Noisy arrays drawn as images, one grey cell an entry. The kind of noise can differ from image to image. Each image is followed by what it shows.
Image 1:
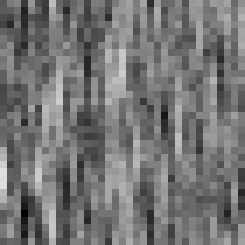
streaked along the columns
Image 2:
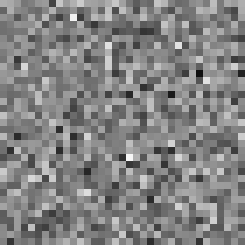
independent entries
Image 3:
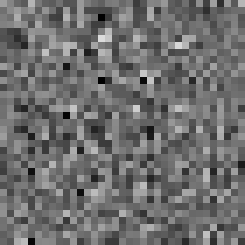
low rank plus noise
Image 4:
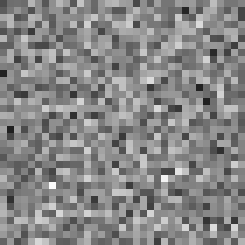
independent entries
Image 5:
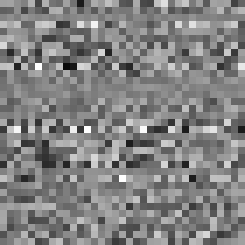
rows of uneven size
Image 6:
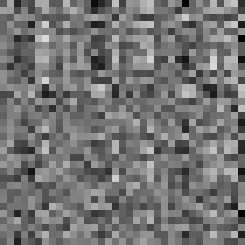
low rank plus noise
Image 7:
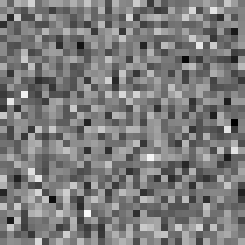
independent entries
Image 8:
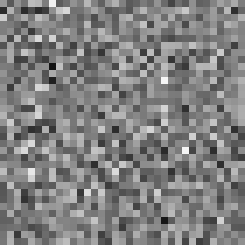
low rank plus noise
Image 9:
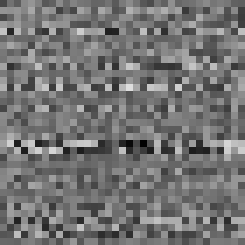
rows of uneven size
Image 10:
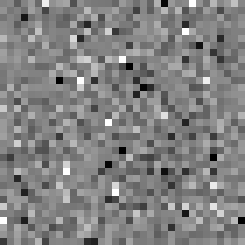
heavy tails
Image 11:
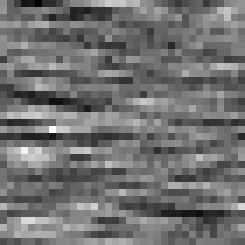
streaked along the rows
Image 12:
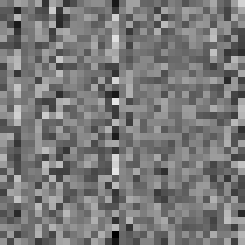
columns of uneven size
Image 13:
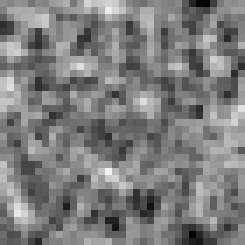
blotchy
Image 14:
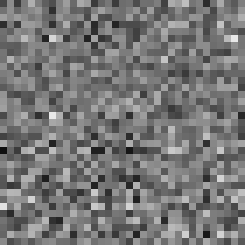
low rank plus noise
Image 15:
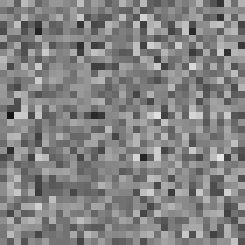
low rank plus noise
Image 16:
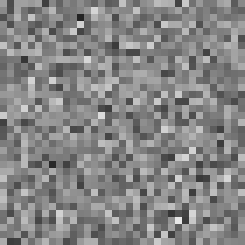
independent entries
